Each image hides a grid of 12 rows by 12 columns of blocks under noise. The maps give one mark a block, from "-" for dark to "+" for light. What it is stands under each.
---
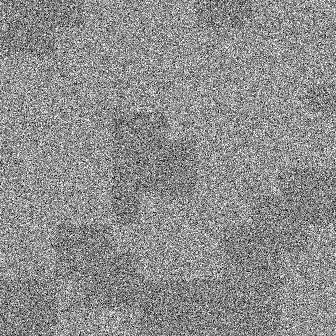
- - - + + + + - - + + +
- - + + + + + + + + + +
+ + + + + + + + + + + +
+ + + + + + + + + + + -
+ + + + - - + + + + + +
+ + + + - - - + + + + +
+ + + + - - - + + + - -
+ + + + - + + + + - - -
+ + - - + + + + - - - +
+ + - - - + + + - - + +
- - + - - - - - - - + +
- - + + + - - - - - + +
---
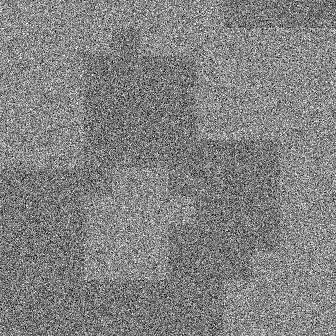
+ + + + + + + + - - - -
+ + + + - + + + + + + +
+ + + - - - - + + + + +
+ + + - - - - + + + + +
+ + + - - - - + + + + +
+ + + - - - - - - - + +
- - - - + + - - - - + +
- - - + + + + - - - + +
- - - + + + - - - - + +
- - - + + + - - - + + +
- - - - - - - - + + + +
- - - - - - - - + + + +
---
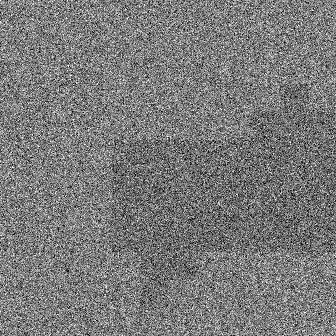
+ + + + + + + + + + + +
+ + + + + + + + + + + +
+ + + + + + + + + + + +
+ + + + + + + + + + - +
+ + + + + + + + + - - -
+ + + + - - - - - - - -
+ + + + - - - - - - - -
+ + + + - - - - - - - -
+ + + + - - - - - - - -
+ + + + + - - + + + + +
+ + + + + - + + + + + +
+ + + + + + + + + + + +
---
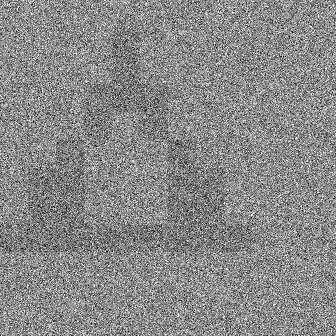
+ + + + + + + + + + + +
+ + + + - + + + + + + +
+ + + + - + + + + + + +
+ + + - - - + + + + + +
+ + + - + - + + + + + +
+ + - + + + - + + + + +
+ - - + + + - - + + + +
+ - - + + + - - + + + +
- - - - - - - - - + + +
+ + + + + + + + + + + +
+ + + + + + + + + + + +
+ + + + + + + + + + + +
